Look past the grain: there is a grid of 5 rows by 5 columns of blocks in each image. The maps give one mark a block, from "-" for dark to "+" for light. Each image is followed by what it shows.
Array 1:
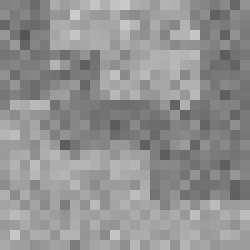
- + + + -
- - + + -
+ - - - -
+ + + - -
+ + + + +
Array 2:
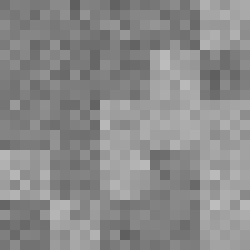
- - - - +
- - - + -
- - + + +
+ - + - +
- + - - +
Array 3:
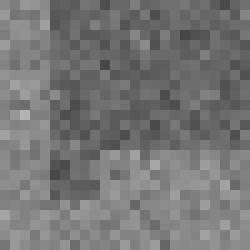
+ - - - -
+ - - - -
+ - - - -
+ - + + +
+ + + + +
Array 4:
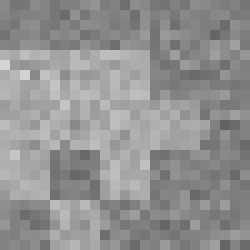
- - - - -
+ + + - -
+ + + + -
+ - + - -
- + - - -
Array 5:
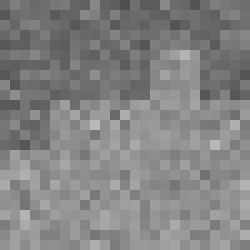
- - - - -
- - - + -
- + + + +
+ + + + +
+ + + + +
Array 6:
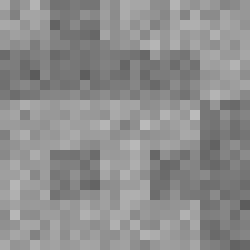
+ - + + +
- - - - +
+ + + + -
+ - + - -
+ + + + -
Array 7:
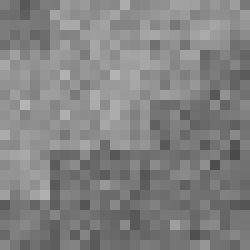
- + + + +
+ + + + -
+ + + - -
+ - - - -
- - - - -
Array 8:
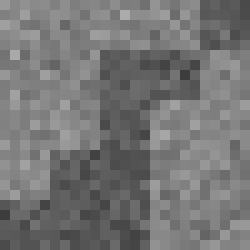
+ + + + -
+ + - - +
+ + - + +
+ - - + +
- - - + +
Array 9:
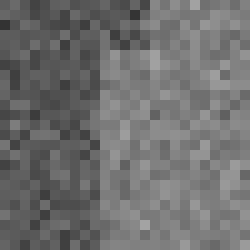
- - - + +
- - + + +
- - + + +
- - + + +
- - + + +
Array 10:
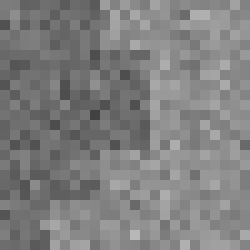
- - + + +
- - - + +
- - - + +
- - + + +
- + + + +
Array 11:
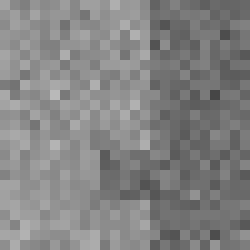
+ + + - -
+ + + - -
+ + + - -
+ + - - -
+ + + - -
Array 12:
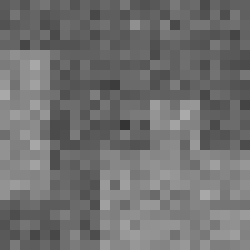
- - - - -
+ - - - -
+ - - + -
+ - + + +
- - + + +
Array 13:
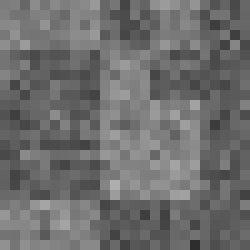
+ + - + -
- - + - -
- - + + -
- - + + -
+ + - - -
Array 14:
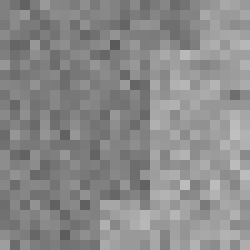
- - - - +
- - - + +
- - - + +
- - - + +
- - + + +
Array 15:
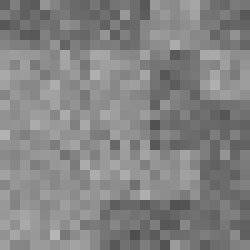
- - - + -
+ + + - +
+ + + - -
+ + + + -
+ + - - -
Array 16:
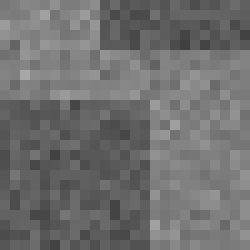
+ + - - -
+ + + + +
- - - + +
- - - + +
- - - + +
